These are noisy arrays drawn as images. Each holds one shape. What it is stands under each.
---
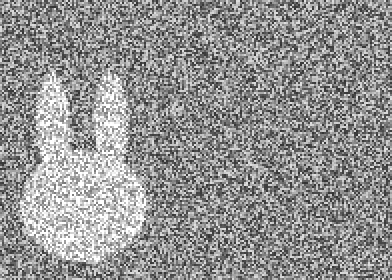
rabbit's head
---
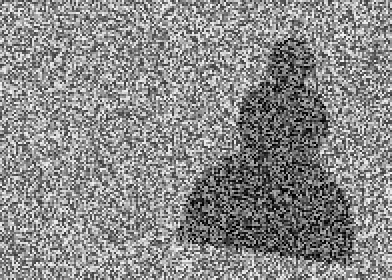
chess pawn
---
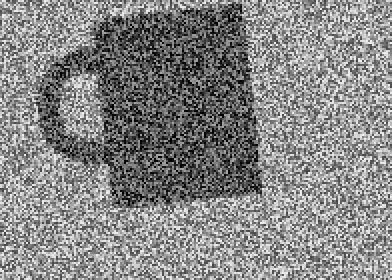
cup
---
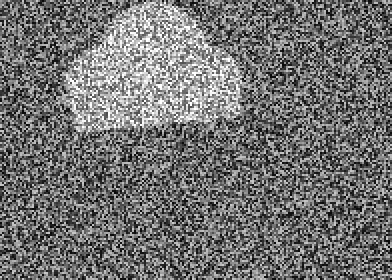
cloud
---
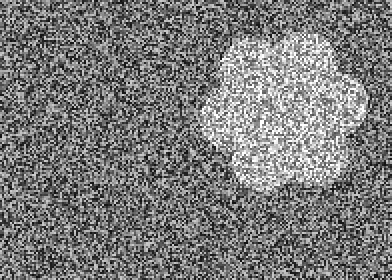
flower
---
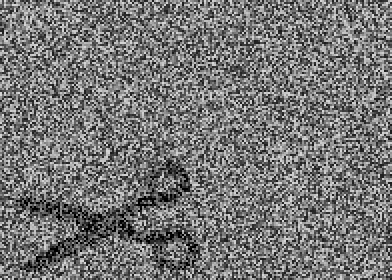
pair of scissors
